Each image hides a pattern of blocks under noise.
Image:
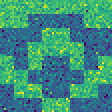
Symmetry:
left and right mirror each other
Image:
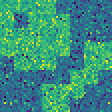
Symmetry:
mirrored about the diagonal from the top left
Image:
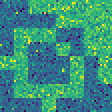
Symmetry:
mirrored about the diagonal from the bottom left
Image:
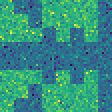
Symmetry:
top and bottom mirror each other
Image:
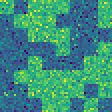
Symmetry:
no symmetry
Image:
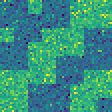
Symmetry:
mirrored about the diagonal from the top left
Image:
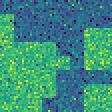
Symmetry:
no symmetry
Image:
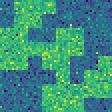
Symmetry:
mirrored about the diagonal from the bottom left
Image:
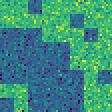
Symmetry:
mirrored about the diagonal from the bottom left
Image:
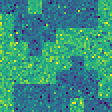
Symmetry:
the same after a half turn
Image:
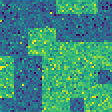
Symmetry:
mirrored about the diagonal from the top left
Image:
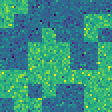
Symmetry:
no symmetry
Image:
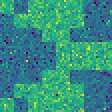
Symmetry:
top and bottom mirror each other
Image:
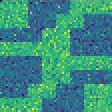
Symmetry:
the same after a half turn
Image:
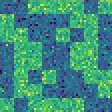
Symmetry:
the same after a half turn
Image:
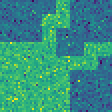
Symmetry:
mirrored about the diagonal from the bottom left
